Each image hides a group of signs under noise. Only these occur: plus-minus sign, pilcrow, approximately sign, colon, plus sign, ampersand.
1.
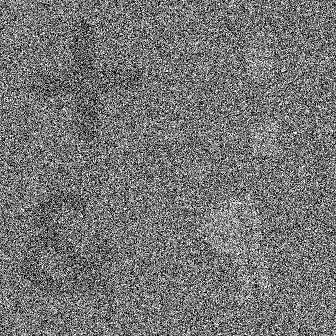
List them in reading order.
top left: dark plus sign; top right: light colon; bottom left: dark ampersand; bottom right: light pilcrow
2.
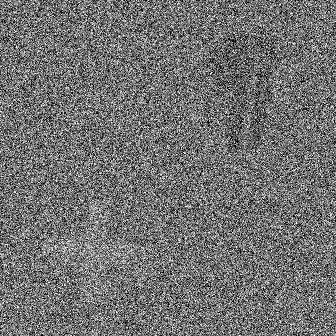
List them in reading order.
top right: dark pilcrow; bottom left: light plus sign
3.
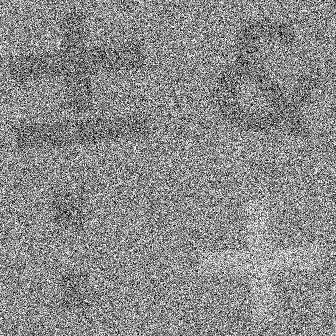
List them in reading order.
top left: dark plus-minus sign; top right: dark ampersand; bottom left: dark colon; bottom right: light plus sign
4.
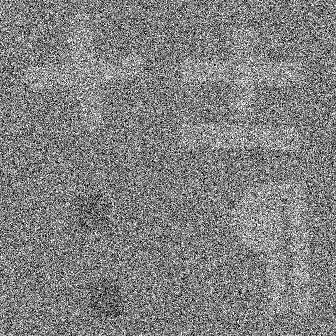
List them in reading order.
top left: light plus sign; top right: light plus-minus sign; bottom left: dark colon; bottom right: light pilcrow
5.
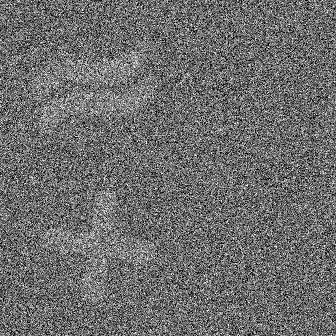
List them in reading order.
top left: light approximately sign; bottom left: light plus sign
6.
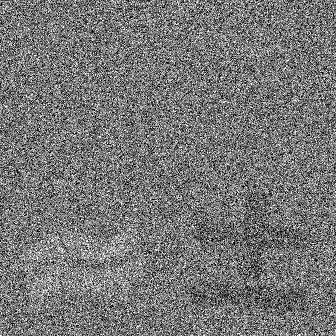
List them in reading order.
bottom left: light approximately sign; bottom right: dark plus-minus sign
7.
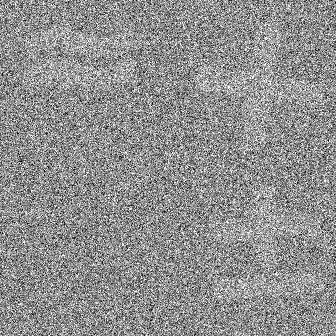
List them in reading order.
top left: light approximately sign; top right: light plus sign; bottom right: light plus-minus sign
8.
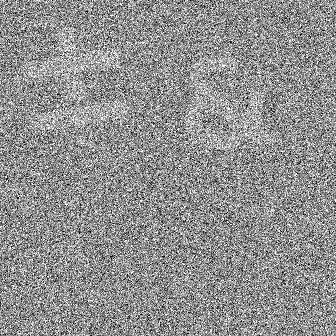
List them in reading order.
top left: light plus-minus sign; top right: light ampersand
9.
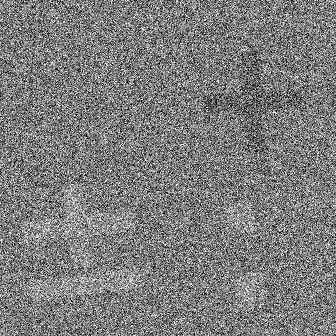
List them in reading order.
top right: dark plus sign; bottom left: light plus-minus sign; bottom right: light colon
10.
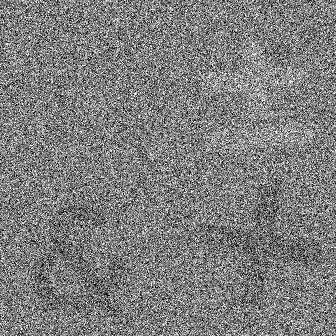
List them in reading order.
top right: light plus-minus sign; bottom left: dark ampersand; bottom right: dark plus sign
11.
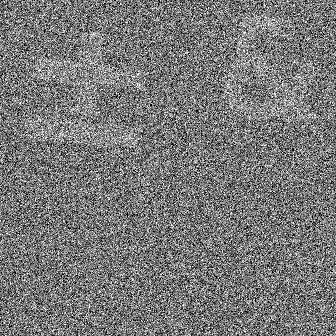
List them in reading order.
top left: light plus-minus sign; top right: light ampersand
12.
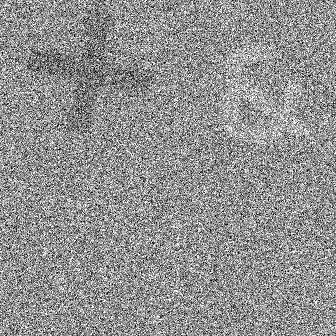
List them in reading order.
top left: dark plus sign; top right: light ampersand
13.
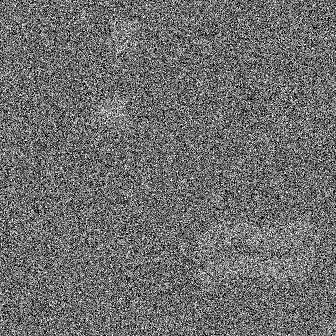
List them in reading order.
top left: light colon; bottom right: light approximately sign
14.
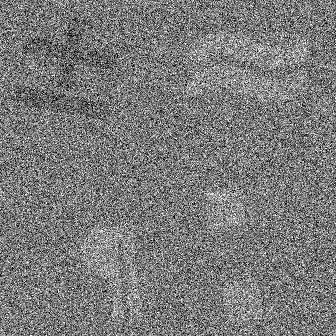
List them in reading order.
top left: dark plus-minus sign; top right: light approximately sign; bottom left: light pilcrow; bottom right: light colon
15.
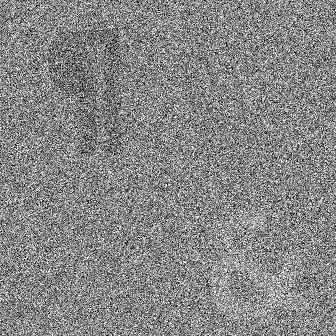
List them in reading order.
top left: dark pilcrow; bottom right: light ampersand
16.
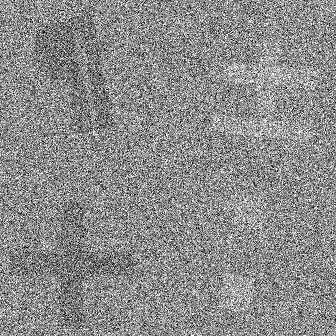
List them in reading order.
top left: dark pilcrow; top right: light plus-minus sign; bottom left: dark plus sign; bottom right: light colon
